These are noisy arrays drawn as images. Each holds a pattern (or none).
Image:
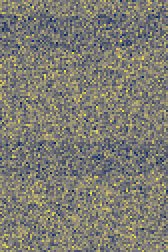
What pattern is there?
bands of rows
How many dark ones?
2
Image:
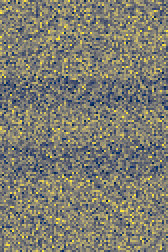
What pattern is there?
bands of rows
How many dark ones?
2
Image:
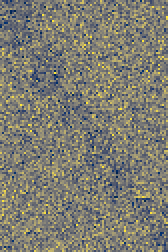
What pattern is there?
blocks along the diagonal
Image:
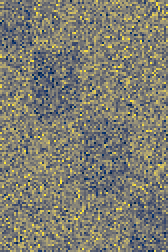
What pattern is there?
blocks along the diagonal
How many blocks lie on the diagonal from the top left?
4
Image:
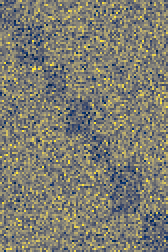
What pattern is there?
blocks along the diagonal
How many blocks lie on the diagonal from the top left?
7
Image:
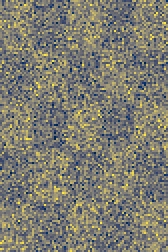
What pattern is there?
a checkerboard
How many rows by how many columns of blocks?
5 by 5
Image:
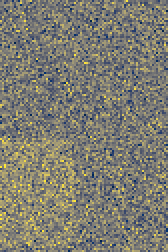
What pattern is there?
one block
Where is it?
bottom left
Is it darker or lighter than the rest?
lighter
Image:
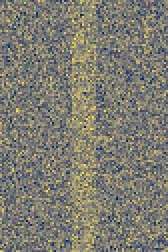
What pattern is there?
one band of columns
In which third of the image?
middle
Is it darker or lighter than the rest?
lighter
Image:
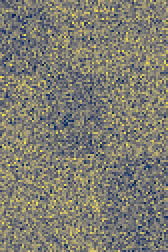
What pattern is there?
blocks along the diagonal
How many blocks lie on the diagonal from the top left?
3
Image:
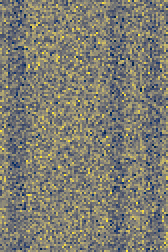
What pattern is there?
bands of columns
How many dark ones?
3
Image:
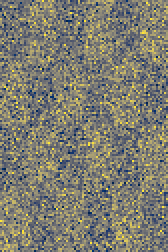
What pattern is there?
a checkerboard
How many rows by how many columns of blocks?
4 by 6
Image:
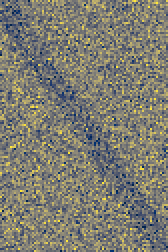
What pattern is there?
a diagonal band
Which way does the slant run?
top left to bottom right
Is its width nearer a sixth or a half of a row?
a sixth
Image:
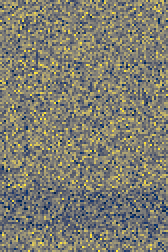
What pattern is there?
one band of rows
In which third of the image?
bottom
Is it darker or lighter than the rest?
darker
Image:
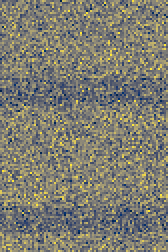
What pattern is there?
bands of rows
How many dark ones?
2
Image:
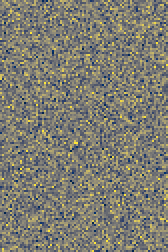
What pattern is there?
only noise
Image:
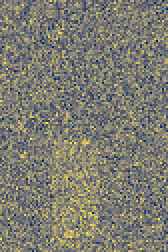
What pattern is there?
one block
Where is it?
bottom middle
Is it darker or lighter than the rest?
lighter
